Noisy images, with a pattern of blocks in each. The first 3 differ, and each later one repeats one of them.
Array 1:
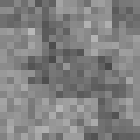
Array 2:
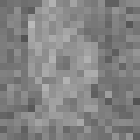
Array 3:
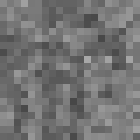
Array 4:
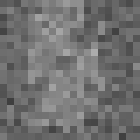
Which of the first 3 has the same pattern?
2
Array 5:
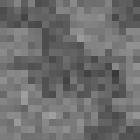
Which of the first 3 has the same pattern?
1
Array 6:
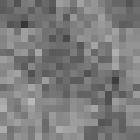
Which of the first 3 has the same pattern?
1
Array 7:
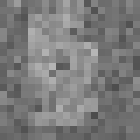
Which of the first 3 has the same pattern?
2
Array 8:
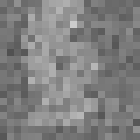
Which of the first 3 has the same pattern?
2
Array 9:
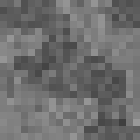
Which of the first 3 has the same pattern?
1
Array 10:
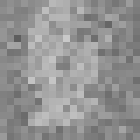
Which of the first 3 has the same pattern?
2
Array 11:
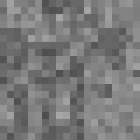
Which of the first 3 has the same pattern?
3
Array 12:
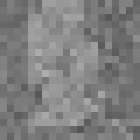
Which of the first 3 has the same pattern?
2
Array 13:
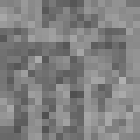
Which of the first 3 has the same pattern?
3
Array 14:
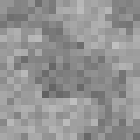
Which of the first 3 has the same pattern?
1
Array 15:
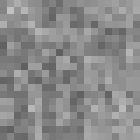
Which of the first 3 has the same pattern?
3
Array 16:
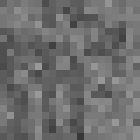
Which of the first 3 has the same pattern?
3
